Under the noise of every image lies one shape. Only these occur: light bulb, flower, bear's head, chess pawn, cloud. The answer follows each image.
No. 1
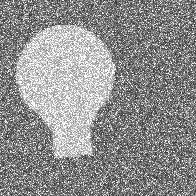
light light bulb
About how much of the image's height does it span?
two thirds
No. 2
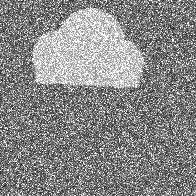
light cloud
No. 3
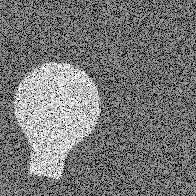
light light bulb
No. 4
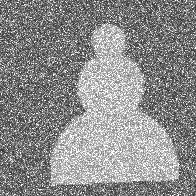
light chess pawn
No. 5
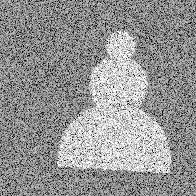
light chess pawn
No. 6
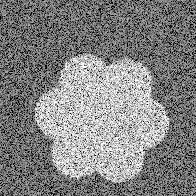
light flower
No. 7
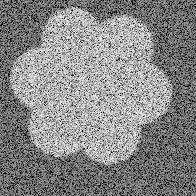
light flower
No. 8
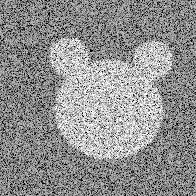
light bear's head
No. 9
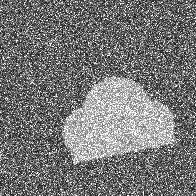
light cloud
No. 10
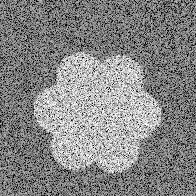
light flower
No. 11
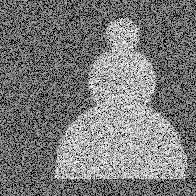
light chess pawn
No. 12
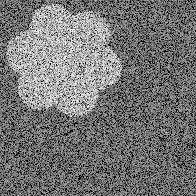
light flower
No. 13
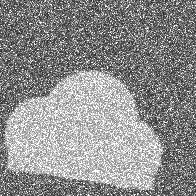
light cloud
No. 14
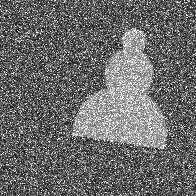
light chess pawn
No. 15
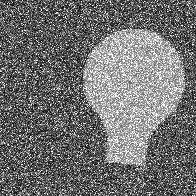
light light bulb
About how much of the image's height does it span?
two thirds
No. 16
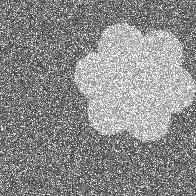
light flower
